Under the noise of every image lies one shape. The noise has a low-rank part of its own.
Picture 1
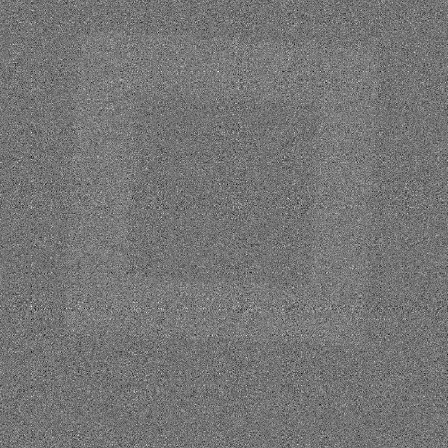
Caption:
light square frame
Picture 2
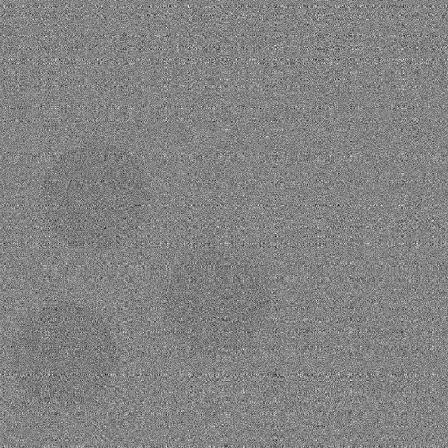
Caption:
dark three dots
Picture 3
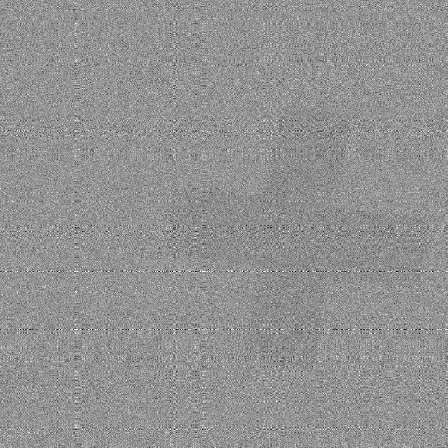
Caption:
dark cross
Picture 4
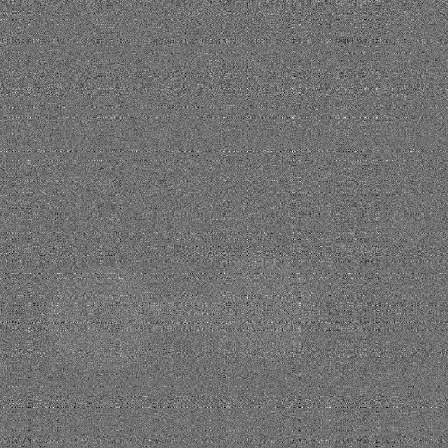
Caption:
light dumbbell
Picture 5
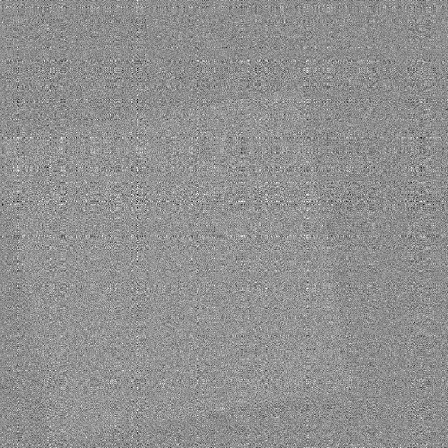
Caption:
light square
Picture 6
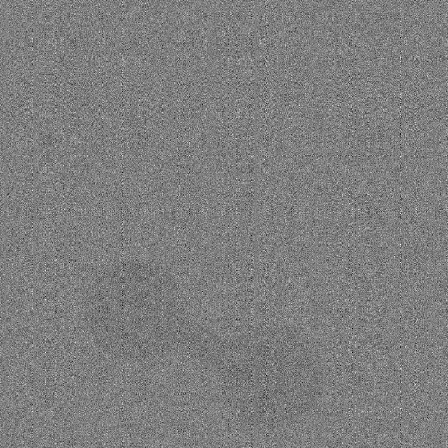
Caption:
dark dumbbell
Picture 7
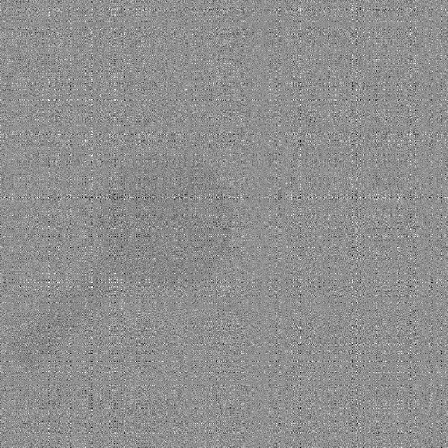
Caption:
dark lollipop
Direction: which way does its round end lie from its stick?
up and right
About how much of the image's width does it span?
half
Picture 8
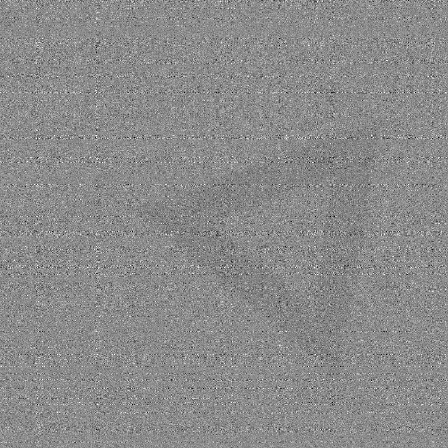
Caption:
dark triangle frame
